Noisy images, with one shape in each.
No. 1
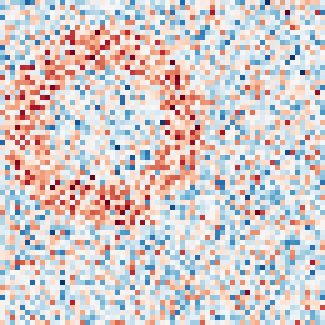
ring
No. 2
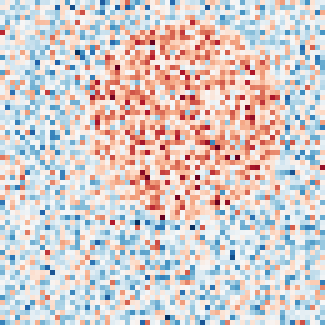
disc
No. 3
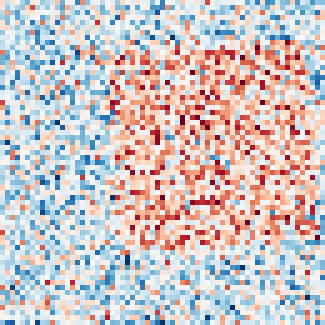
square
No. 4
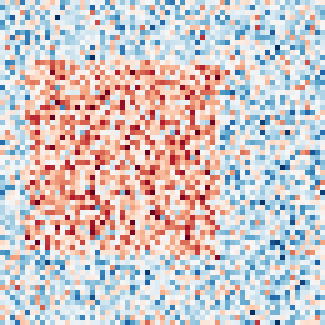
square
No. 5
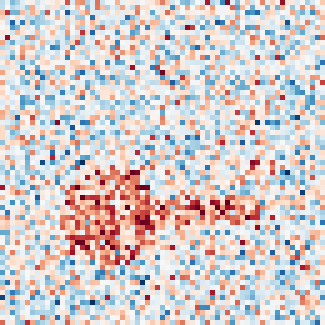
lollipop
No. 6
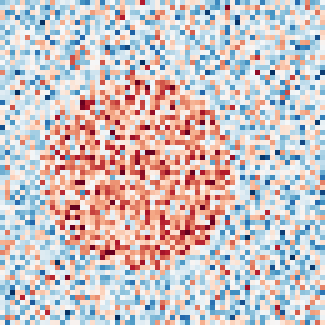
disc
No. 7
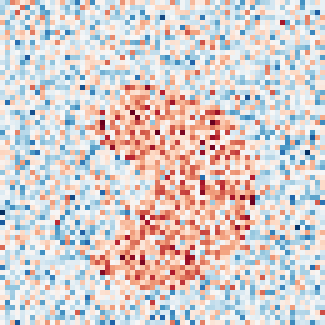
disc with a wedge cut out
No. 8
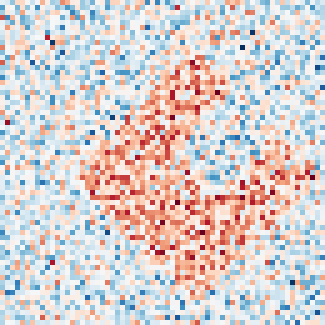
square with a notch
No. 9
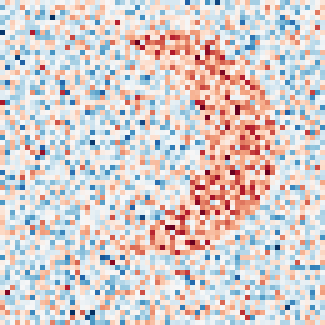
crescent
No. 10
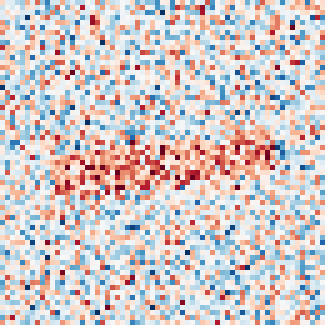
bar
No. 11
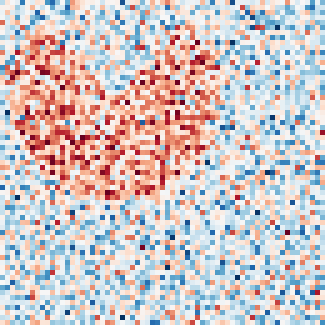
disc with a wedge cut out
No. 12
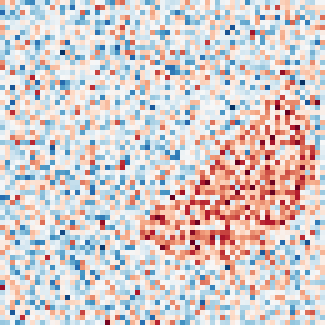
half disc
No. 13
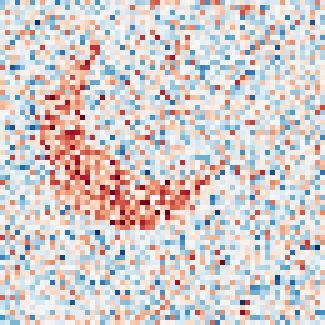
crescent
